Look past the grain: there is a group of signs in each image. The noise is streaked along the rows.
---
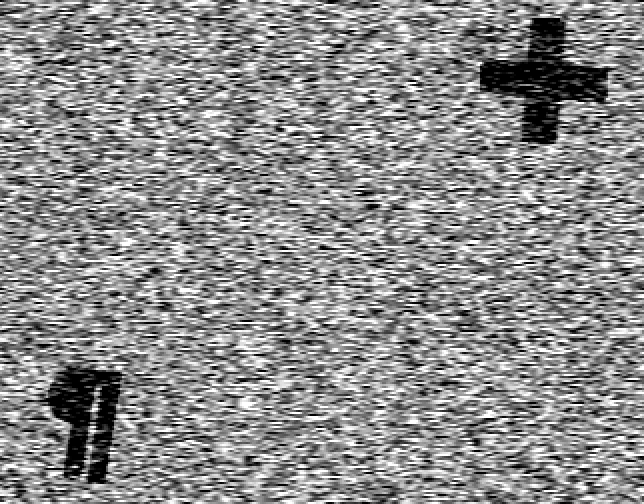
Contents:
top right: plus sign; bottom left: pilcrow
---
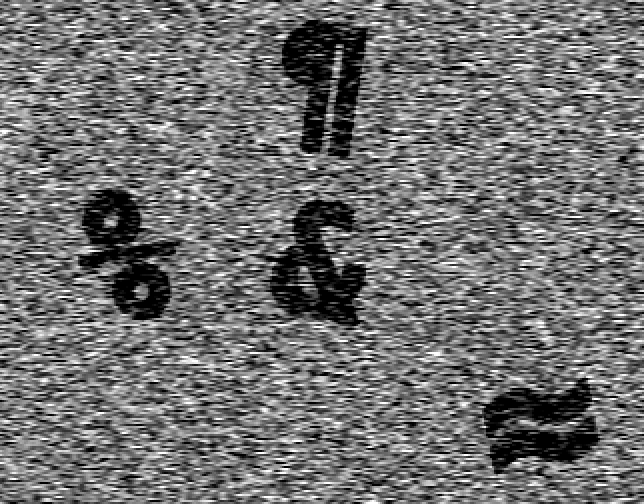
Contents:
top middle: pilcrow; middle left: percent sign; centre: ampersand; bottom right: approximately sign
